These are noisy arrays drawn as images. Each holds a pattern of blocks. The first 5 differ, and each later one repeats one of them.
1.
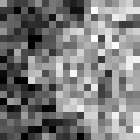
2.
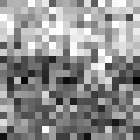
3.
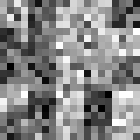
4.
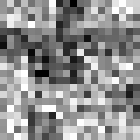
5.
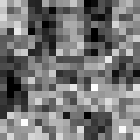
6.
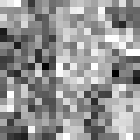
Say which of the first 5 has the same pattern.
3
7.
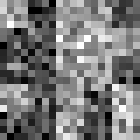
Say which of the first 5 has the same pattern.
3
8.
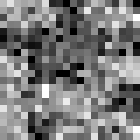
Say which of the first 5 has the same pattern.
4
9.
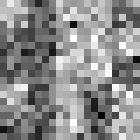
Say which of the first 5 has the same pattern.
3
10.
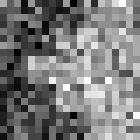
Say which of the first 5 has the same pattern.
1
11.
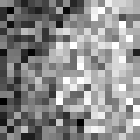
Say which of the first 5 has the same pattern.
1
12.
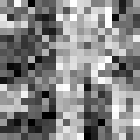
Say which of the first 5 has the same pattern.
3
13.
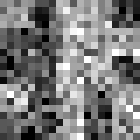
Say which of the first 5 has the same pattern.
3
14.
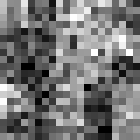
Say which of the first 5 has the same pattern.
3
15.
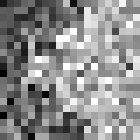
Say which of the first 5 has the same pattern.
1
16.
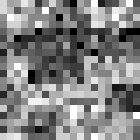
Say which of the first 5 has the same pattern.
4
